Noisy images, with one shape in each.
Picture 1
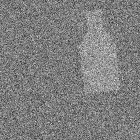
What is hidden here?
light bottle
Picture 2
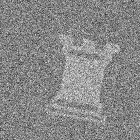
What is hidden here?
light chess rook
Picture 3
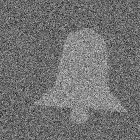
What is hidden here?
light bell
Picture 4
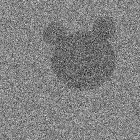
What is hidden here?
dark bear's head
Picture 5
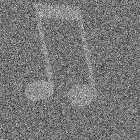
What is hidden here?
light pair of musical notes
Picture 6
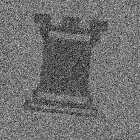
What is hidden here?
dark chess rook
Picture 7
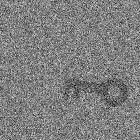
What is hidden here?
dark key
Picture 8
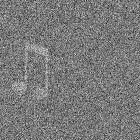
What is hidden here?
light pair of musical notes, middle left
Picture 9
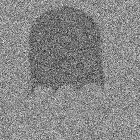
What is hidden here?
dark ghost
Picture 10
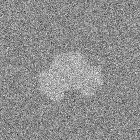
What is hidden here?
light car
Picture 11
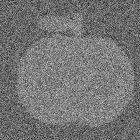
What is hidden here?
light apple
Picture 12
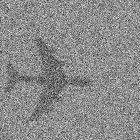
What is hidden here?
dark airplane
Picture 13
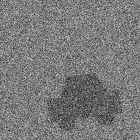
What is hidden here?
dark car
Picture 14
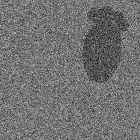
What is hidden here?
dark footprint
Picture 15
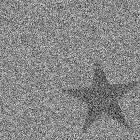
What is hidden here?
dark star
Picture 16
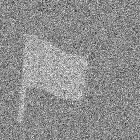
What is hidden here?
light flag
